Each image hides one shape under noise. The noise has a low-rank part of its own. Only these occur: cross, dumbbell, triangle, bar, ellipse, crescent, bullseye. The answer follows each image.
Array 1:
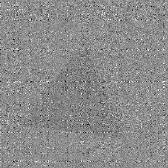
triangle
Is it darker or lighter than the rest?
darker
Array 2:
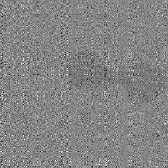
dumbbell
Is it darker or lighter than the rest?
darker
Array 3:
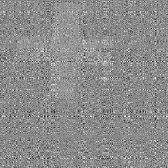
cross
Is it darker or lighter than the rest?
lighter
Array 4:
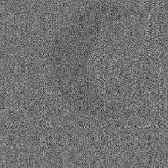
crescent
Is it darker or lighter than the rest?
darker
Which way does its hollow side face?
right
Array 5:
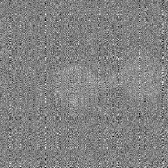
dumbbell
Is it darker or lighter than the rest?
lighter
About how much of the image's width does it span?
two thirds
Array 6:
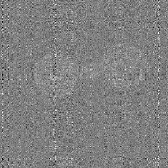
dumbbell
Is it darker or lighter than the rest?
lighter
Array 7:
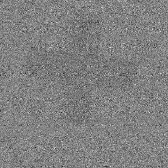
cross
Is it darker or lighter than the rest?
darker
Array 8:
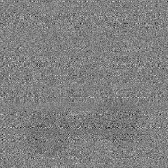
dumbbell
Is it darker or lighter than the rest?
darker
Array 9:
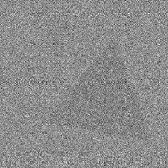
triangle
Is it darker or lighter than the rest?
darker
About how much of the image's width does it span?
two thirds
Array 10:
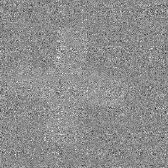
cross
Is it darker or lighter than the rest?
lighter
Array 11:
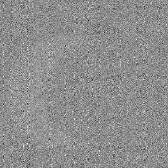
crescent
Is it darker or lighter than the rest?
lighter
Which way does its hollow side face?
right
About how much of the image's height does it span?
two thirds
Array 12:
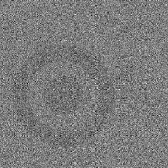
bullseye
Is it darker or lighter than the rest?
darker
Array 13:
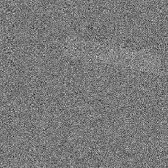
bar
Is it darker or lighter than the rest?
lighter
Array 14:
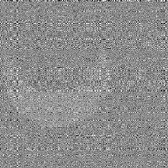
crescent
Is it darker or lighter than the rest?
lighter
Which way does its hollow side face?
up
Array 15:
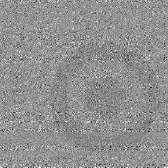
bullseye
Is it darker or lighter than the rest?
darker
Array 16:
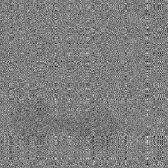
dumbbell
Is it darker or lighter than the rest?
darker
